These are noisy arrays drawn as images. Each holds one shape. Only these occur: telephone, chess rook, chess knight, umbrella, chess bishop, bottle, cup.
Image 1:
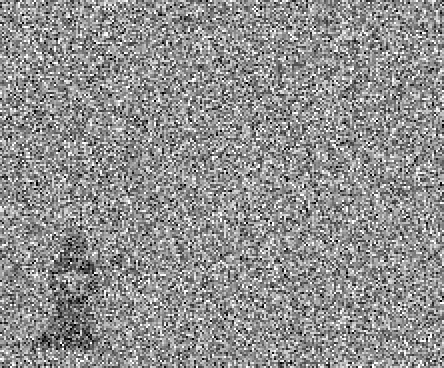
chess bishop
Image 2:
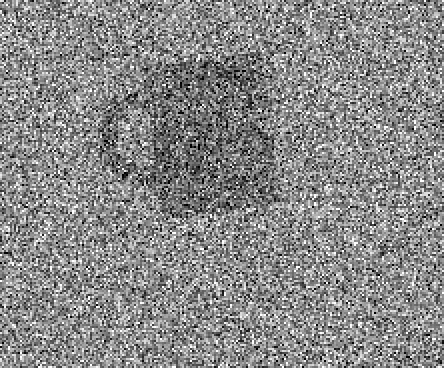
cup
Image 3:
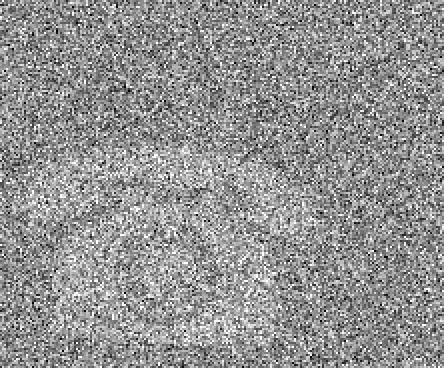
telephone
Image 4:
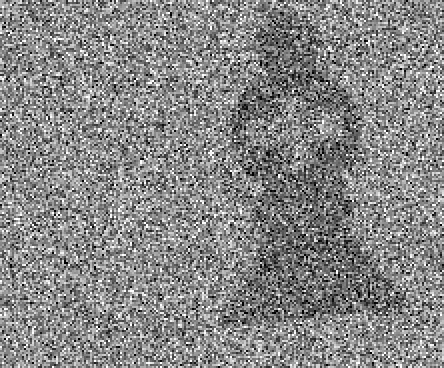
chess bishop
